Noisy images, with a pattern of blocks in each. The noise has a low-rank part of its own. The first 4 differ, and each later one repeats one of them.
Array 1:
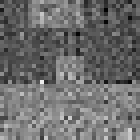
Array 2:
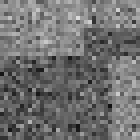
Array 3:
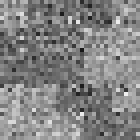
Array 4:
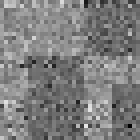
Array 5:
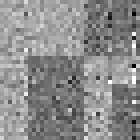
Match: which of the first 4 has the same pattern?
4
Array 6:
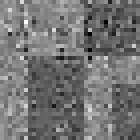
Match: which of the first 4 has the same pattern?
4
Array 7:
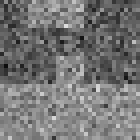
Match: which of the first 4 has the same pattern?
1
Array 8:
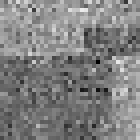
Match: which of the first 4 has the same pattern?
2
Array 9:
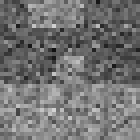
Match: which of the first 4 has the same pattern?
1
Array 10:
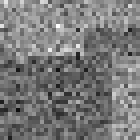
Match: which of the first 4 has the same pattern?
2
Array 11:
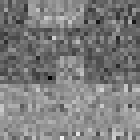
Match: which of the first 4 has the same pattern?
1
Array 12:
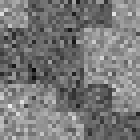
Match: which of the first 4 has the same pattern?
3
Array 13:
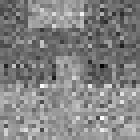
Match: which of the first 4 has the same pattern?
1
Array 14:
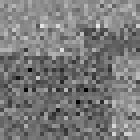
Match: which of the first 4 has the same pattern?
2
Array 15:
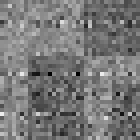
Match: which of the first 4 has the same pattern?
4
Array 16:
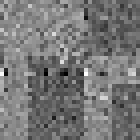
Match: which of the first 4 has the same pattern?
4
